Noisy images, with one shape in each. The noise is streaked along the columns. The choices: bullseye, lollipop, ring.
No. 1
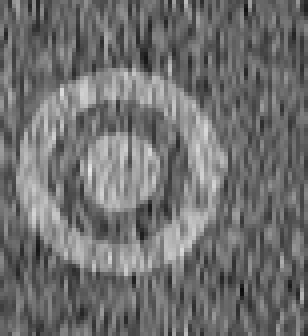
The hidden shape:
bullseye
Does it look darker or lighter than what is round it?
lighter
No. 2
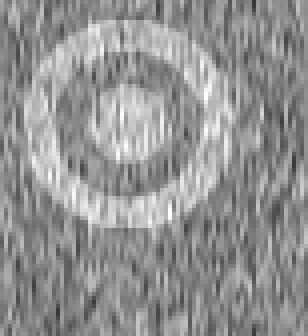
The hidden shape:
bullseye
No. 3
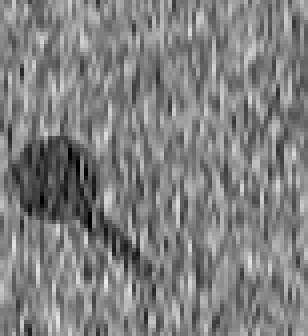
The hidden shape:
lollipop
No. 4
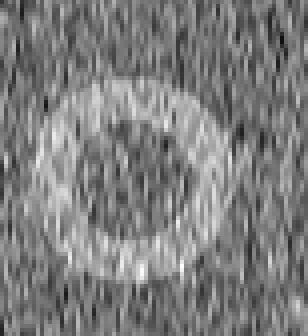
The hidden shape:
ring
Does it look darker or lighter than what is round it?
lighter
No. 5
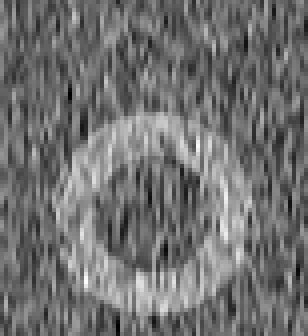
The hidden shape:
ring
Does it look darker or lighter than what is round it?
lighter
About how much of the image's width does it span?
two thirds
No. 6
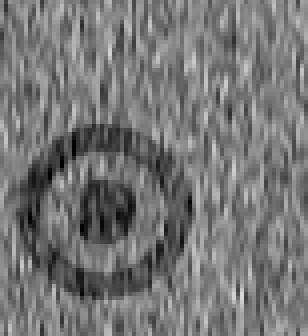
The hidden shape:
bullseye
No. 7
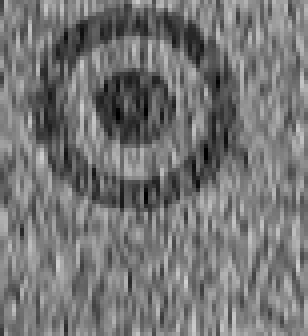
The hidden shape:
bullseye
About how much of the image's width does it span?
two thirds
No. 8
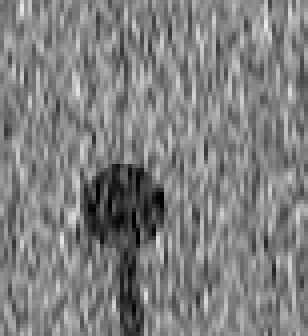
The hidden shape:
lollipop
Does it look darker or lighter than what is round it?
darker
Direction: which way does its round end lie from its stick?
up
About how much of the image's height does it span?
half
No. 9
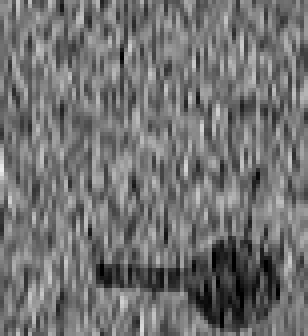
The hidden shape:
lollipop
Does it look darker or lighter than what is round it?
darker
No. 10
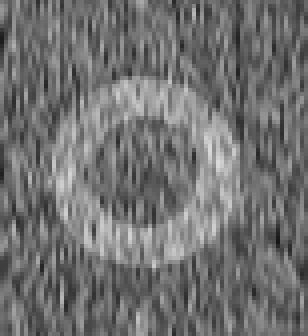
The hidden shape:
ring
